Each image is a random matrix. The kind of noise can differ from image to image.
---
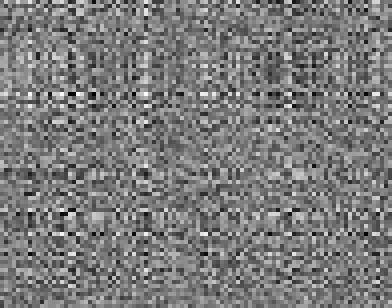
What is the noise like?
low rank plus noise
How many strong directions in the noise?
one
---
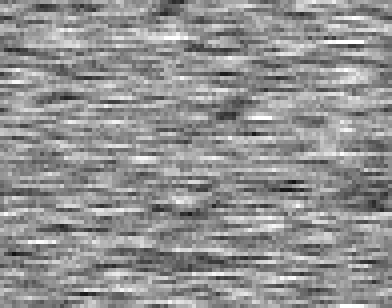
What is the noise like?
streaked along the rows
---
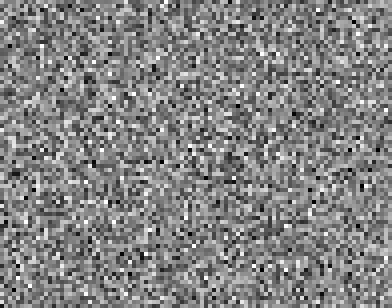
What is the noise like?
independent entries
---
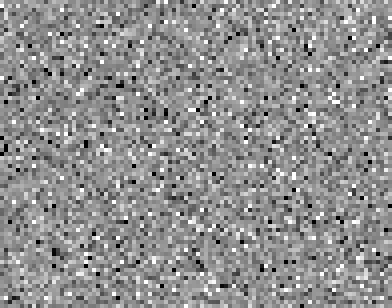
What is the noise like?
heavy tails
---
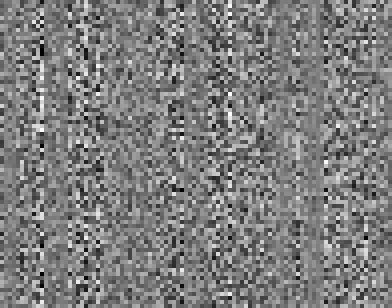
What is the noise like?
columns of uneven size
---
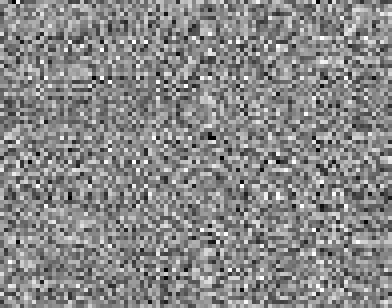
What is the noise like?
low rank plus noise
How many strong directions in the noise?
three or four
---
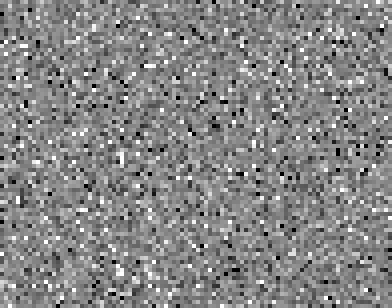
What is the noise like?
heavy tails
